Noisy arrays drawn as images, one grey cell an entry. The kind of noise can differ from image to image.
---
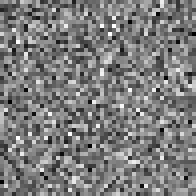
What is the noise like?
independent entries
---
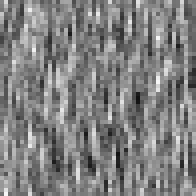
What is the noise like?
streaked along the columns
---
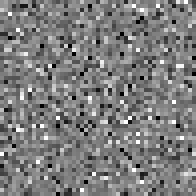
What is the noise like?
heavy tails
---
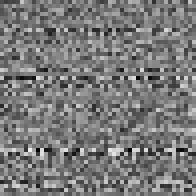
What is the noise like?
rows of uneven size
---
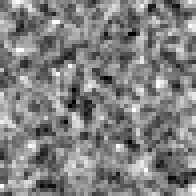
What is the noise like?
blotchy
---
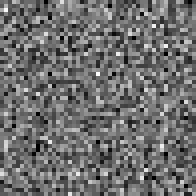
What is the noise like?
low rank plus noise
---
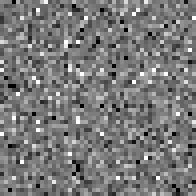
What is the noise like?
heavy tails
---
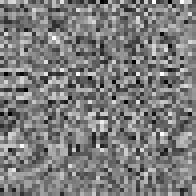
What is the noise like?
low rank plus noise
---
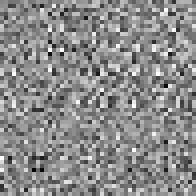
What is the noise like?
low rank plus noise
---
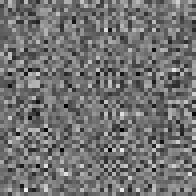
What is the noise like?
low rank plus noise
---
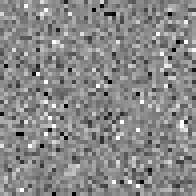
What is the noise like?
heavy tails
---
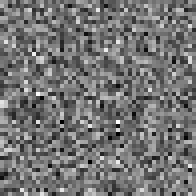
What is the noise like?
low rank plus noise
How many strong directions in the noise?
three or four
